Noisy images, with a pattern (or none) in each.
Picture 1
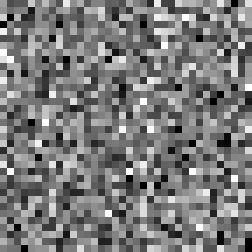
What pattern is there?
only noise
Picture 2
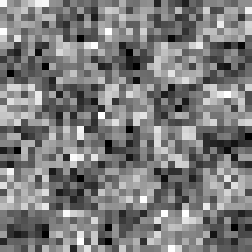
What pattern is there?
a checkerboard
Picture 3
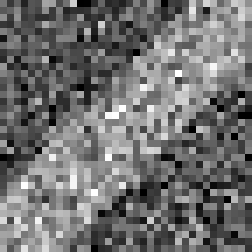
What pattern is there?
a diagonal band
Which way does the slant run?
bottom left to top right
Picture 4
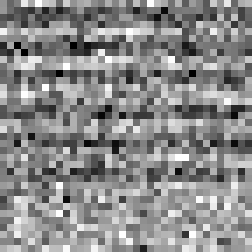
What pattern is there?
bands of rows
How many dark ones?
6
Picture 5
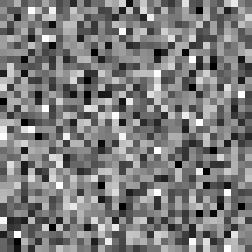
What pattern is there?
only noise
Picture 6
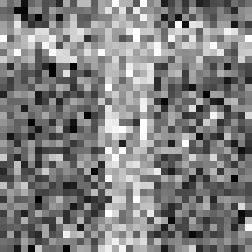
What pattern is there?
bands of rows crossing bands of columns
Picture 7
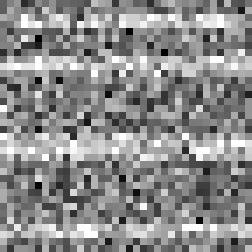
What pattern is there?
bands of rows
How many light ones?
4
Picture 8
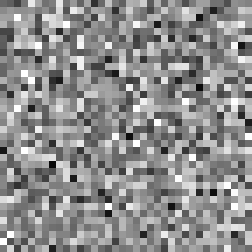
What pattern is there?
only noise
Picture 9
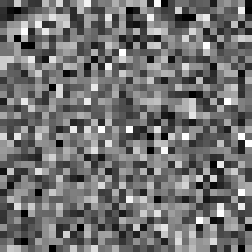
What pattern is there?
only noise
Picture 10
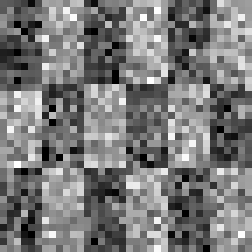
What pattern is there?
a checkerboard
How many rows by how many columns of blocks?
3 by 6
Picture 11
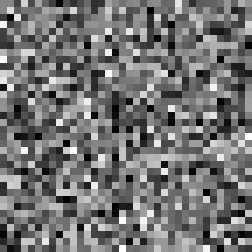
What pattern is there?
only noise
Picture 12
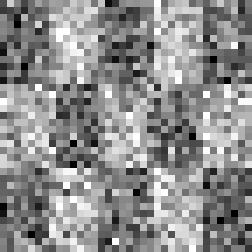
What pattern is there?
a checkerboard
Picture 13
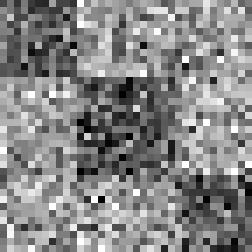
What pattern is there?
blocks along the diagonal
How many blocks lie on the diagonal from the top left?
3
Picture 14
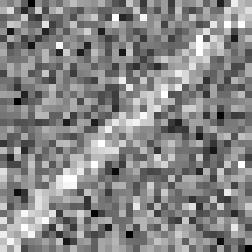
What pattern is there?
a diagonal band
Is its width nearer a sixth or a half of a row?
a sixth
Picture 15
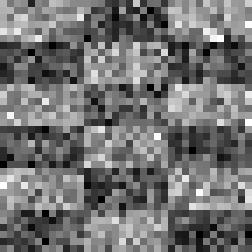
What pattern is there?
a checkerboard
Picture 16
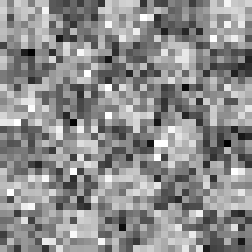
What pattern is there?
a checkerboard
